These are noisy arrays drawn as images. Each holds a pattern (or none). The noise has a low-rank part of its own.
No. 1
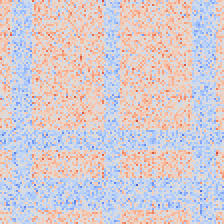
bands of rows crossing bands of columns
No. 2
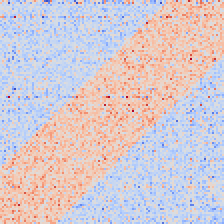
a diagonal band
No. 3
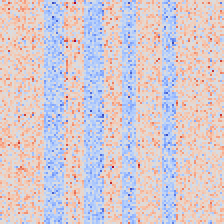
bands of columns
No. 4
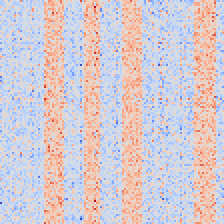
bands of columns
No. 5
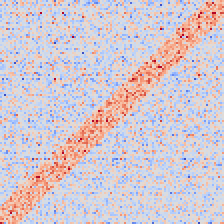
a diagonal band
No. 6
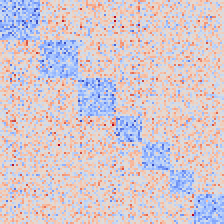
blocks along the diagonal
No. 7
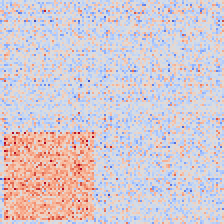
one block
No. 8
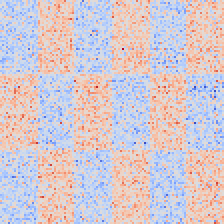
a checkerboard
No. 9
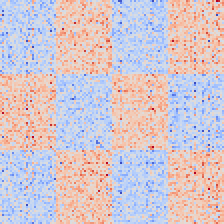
a checkerboard
